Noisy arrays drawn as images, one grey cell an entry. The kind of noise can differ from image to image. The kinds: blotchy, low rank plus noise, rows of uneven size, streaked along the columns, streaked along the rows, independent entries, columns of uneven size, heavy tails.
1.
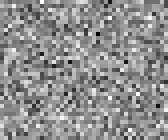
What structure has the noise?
independent entries
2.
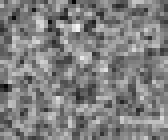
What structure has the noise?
blotchy
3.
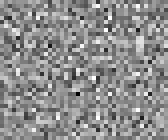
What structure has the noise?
low rank plus noise
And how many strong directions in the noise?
five to eight
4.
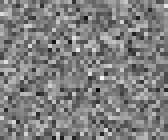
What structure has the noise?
independent entries
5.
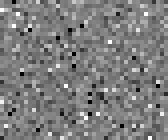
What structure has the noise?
heavy tails
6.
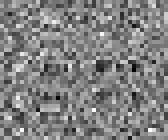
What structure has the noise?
low rank plus noise
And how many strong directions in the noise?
three or four
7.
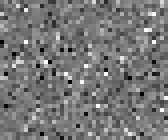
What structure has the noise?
heavy tails
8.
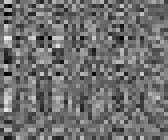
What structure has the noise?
low rank plus noise
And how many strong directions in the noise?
one
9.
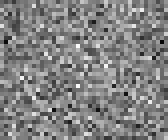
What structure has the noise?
independent entries
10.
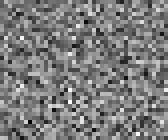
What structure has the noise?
independent entries
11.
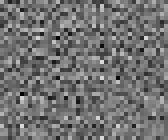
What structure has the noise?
low rank plus noise
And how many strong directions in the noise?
two
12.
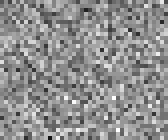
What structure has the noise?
independent entries
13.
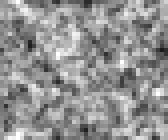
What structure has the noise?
blotchy
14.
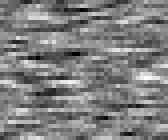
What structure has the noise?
streaked along the rows
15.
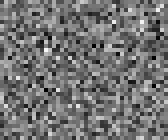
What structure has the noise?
independent entries
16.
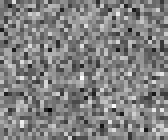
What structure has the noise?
independent entries
